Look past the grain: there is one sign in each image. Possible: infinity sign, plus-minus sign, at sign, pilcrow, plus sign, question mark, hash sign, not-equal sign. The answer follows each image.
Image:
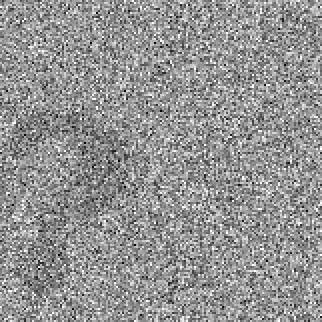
question mark
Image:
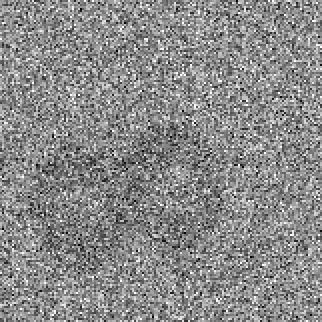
infinity sign
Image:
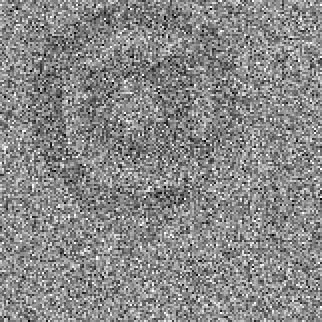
at sign
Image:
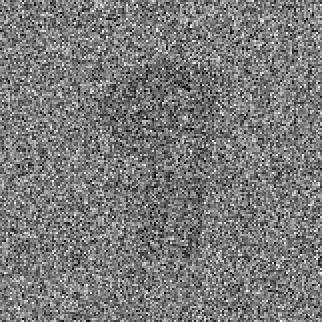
pilcrow
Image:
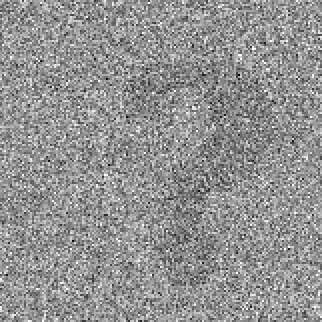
question mark
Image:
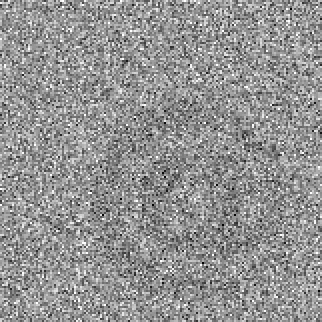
at sign
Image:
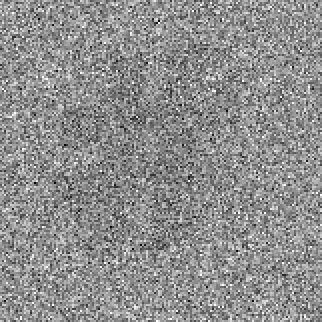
hash sign
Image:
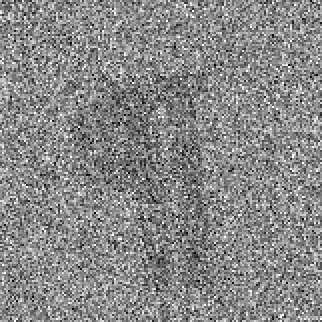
pilcrow
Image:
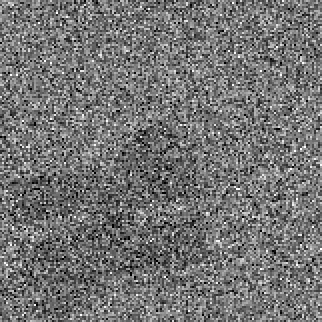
not-equal sign
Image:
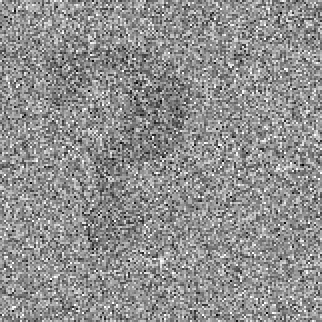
question mark
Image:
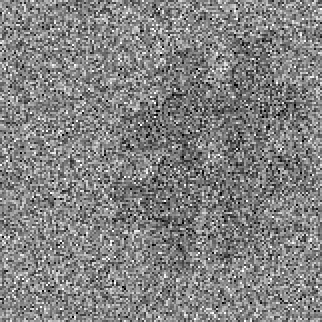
hash sign
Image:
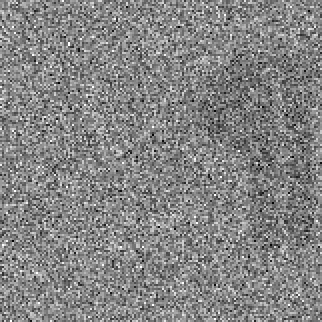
pilcrow
